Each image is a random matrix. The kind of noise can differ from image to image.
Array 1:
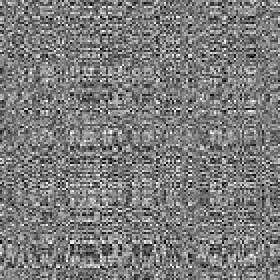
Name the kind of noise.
low rank plus noise
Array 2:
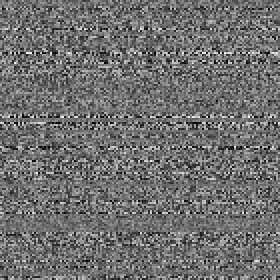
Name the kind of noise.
rows of uneven size
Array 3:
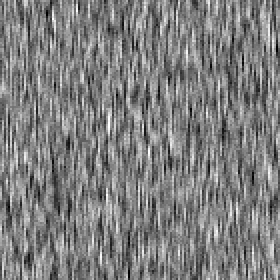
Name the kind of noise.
streaked along the columns
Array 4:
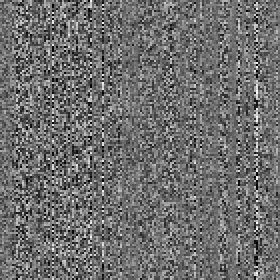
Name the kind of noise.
columns of uneven size
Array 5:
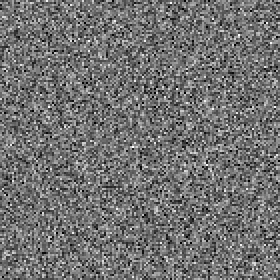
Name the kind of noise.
independent entries
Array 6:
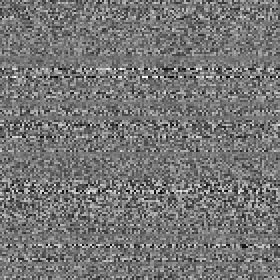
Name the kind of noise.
rows of uneven size
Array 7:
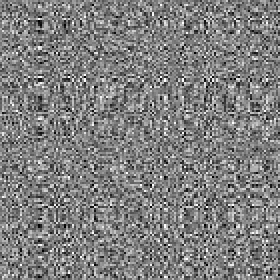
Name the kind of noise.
low rank plus noise
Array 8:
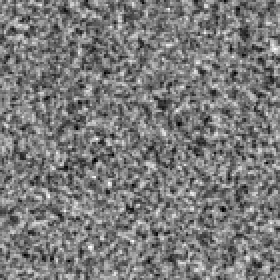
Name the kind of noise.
blotchy
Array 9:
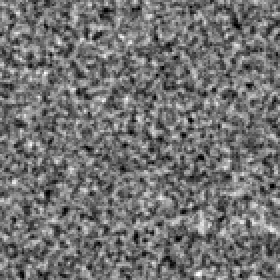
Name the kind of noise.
blotchy
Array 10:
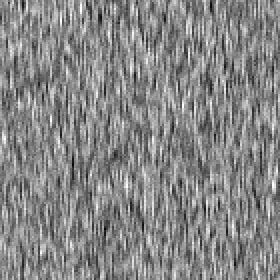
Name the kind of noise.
streaked along the columns
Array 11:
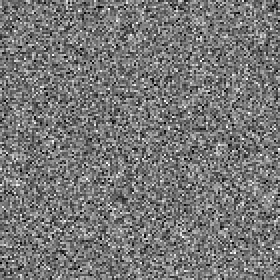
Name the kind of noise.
independent entries
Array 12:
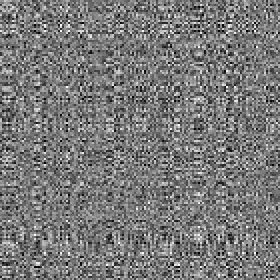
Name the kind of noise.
low rank plus noise
